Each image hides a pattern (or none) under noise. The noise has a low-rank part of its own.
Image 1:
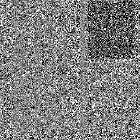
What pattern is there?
one block
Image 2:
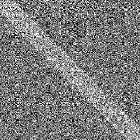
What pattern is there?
a diagonal band
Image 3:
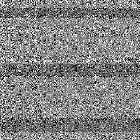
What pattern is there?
bands of rows
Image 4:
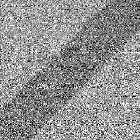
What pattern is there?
a diagonal band
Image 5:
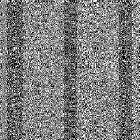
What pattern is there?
bands of columns
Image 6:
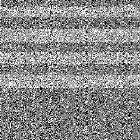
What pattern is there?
bands of rows
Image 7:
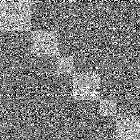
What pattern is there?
blocks along the diagonal
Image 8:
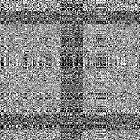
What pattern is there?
bands of rows crossing bands of columns
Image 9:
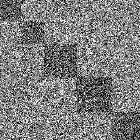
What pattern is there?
blocks along the diagonal
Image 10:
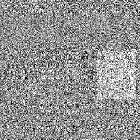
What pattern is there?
one block
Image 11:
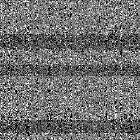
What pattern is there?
bands of rows
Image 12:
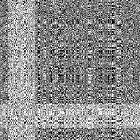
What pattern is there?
bands of rows crossing bands of columns
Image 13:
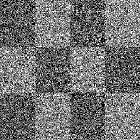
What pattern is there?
a checkerboard
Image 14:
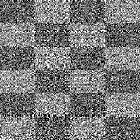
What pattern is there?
a checkerboard
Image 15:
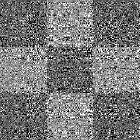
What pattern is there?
a checkerboard
